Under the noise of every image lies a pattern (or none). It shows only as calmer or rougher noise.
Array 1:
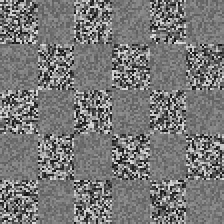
a checkerboard
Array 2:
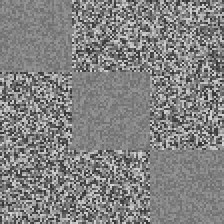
blocks along the diagonal
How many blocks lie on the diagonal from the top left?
3
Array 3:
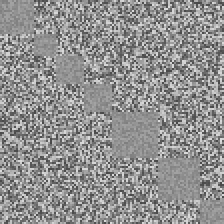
blocks along the diagonal
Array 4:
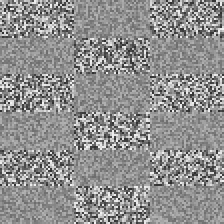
a checkerboard
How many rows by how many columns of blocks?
6 by 3
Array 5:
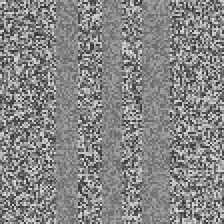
bands of columns
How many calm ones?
3
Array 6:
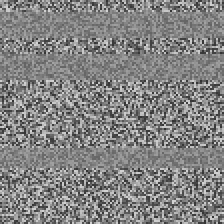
bands of rows
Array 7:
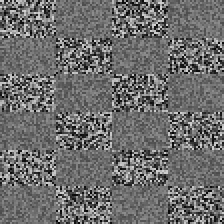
a checkerboard
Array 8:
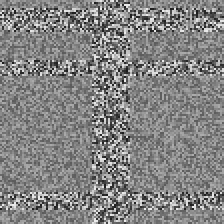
bands of rows crossing bands of columns
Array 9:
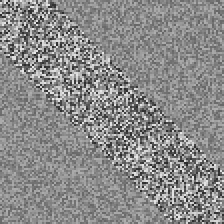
a diagonal band
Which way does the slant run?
top left to bottom right
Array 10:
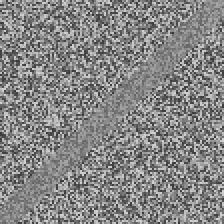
a diagonal band
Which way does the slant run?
bottom left to top right
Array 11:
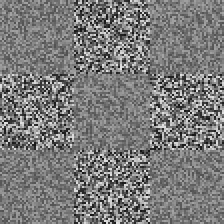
a checkerboard
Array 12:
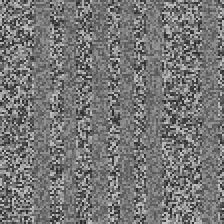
bands of columns
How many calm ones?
6
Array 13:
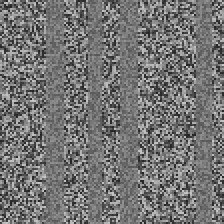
bands of columns
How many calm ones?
4
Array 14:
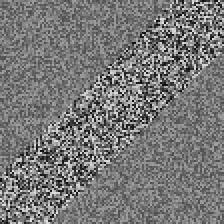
a diagonal band
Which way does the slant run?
bottom left to top right
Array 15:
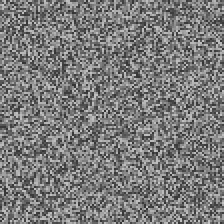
only noise
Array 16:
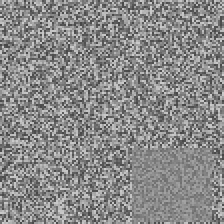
one block
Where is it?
bottom right
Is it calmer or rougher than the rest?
calmer
